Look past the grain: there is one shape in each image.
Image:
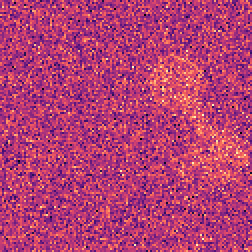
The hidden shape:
dumbbell
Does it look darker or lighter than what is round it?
lighter
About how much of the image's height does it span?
half
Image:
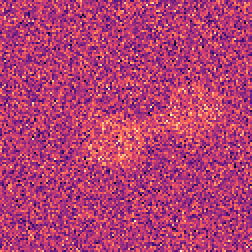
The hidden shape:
dumbbell
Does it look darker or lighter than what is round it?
lighter
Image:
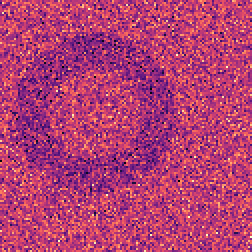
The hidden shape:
ring
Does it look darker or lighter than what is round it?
darker
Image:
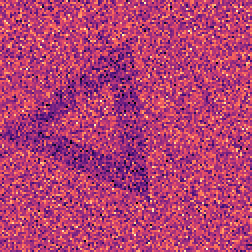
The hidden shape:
triangle frame
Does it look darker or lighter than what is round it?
darker
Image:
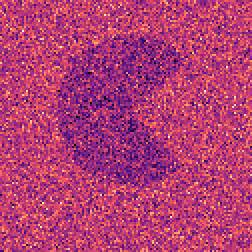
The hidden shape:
disc with a wedge cut out
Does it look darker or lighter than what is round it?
darker
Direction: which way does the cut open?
right
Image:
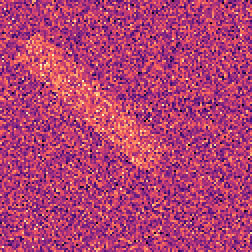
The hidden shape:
bar
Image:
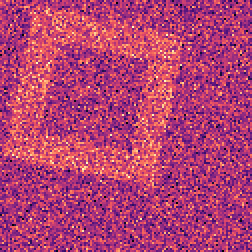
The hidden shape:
square frame
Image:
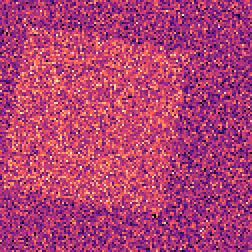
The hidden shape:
square
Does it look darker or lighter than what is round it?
lighter
